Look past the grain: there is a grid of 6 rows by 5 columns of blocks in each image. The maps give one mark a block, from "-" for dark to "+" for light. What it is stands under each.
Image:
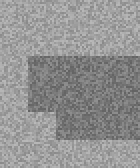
+ + + + +
+ + + + +
+ - - - -
+ - - - -
+ + - - -
+ + + + +
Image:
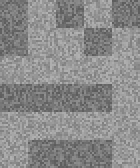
- + - + -
- + + - +
+ + + + +
- - - - +
+ + + + +
+ - - - +
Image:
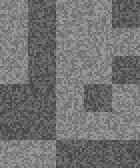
+ - + + -
+ - + + +
+ - + + -
- - + - +
- - + + +
+ + - - -
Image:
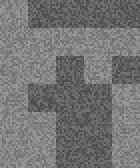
+ - - - -
+ + + + +
+ + - + -
+ - - - +
+ + - - +
+ + - - +
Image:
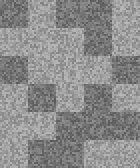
- + - - +
+ + + - +
- + + + -
+ - + - +
+ + - - -
+ - - + +
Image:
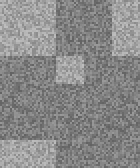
+ + - - +
+ + - - +
- - + - -
- - - - -
- - - - -
+ + - - -
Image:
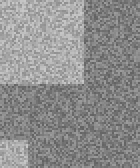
+ + + - -
+ + + - -
+ + + - -
- - - - -
- - - - -
+ - - - -
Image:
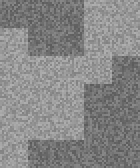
- - - + +
+ - - + +
+ + + + -
+ + + - -
+ + + - -
+ - - - -
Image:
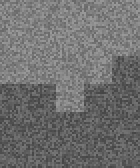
+ + + + +
+ + + + +
+ + + + -
- - + - -
- - - - -
- - - - -
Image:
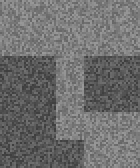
+ + + + +
+ + + + +
- - + - -
- - + - -
- - + + +
- - - + +
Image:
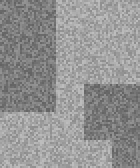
- - + + +
- - + + +
- - + + +
- - + - -
+ + + - -
+ + + + -
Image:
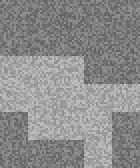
- - - - -
- - - - -
+ + + - -
+ + + + +
- + + + -
- - - + -
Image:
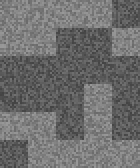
+ + + + -
+ + - - +
- - - - -
- - - + -
+ + - + -
- + + + +
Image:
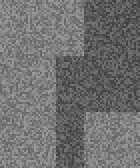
+ + + - -
+ + + - -
+ + - - -
+ + - - -
+ + - + +
+ + - + +
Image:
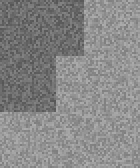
- - - + +
- - - + +
- - + + +
- - + + +
+ + + + +
+ + + + +
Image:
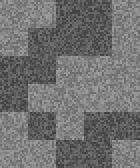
+ + - - +
+ - - - +
- - + + +
- + + + +
+ - + - -
+ + - - +
